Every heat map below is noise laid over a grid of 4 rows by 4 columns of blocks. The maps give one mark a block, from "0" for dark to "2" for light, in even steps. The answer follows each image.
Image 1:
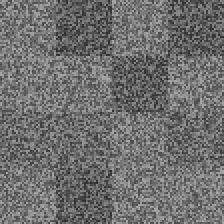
2 0 2 0
2 2 0 2
1 1 2 1
2 0 2 2
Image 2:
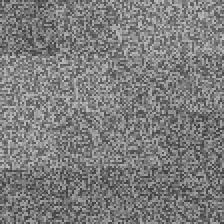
0 1 2 2
2 2 1 1
2 1 1 0
0 0 0 0
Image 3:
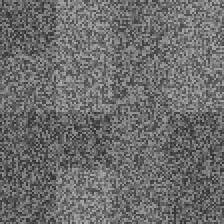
0 2 1 2
1 2 1 2
0 0 1 0
0 2 1 0
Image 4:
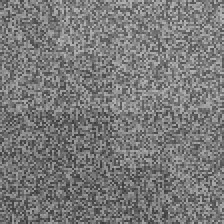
1 2 2 2
1 1 2 2
0 0 1 1
0 0 0 1
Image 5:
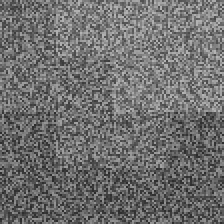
1 2 2 2
1 1 2 2
0 1 1 0
0 0 0 0
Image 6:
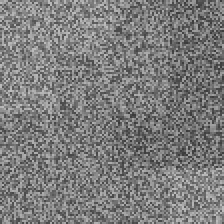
2 2 1 0
2 1 1 0
1 1 0 0
1 1 1 2
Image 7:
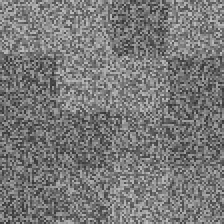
2 2 0 2
0 2 2 0
0 0 1 0
0 1 2 1
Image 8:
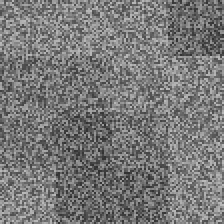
2 2 2 0
1 1 2 2
1 0 1 2
2 0 0 2
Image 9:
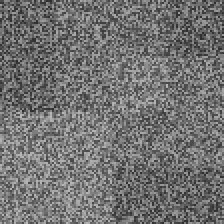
0 1 1 0
0 1 2 1
2 2 1 1
2 2 0 0
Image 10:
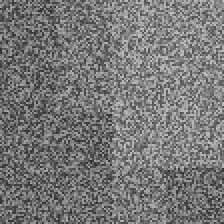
0 1 2 2
0 1 2 2
0 0 2 2
0 0 1 0
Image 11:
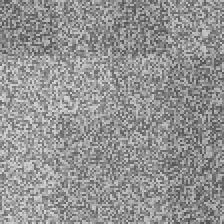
0 1 0 1
2 2 1 0
2 1 1 0
2 1 1 0
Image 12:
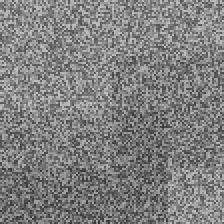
2 2 2 2
2 2 1 1
1 1 0 1
0 0 0 2
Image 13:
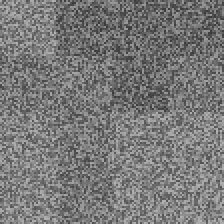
2 0 0 0
1 1 0 1
2 1 2 2
2 1 2 2
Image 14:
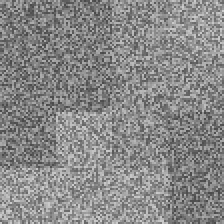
0 0 1 2
0 0 1 1
0 2 1 0
2 2 2 0
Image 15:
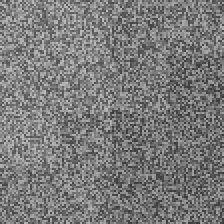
2 2 1 1
2 2 1 0
2 1 0 0
1 1 0 0
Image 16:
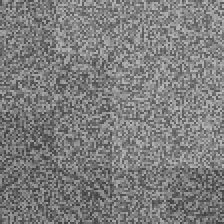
1 2 2 2
1 1 2 2
0 1 2 2
0 0 1 0
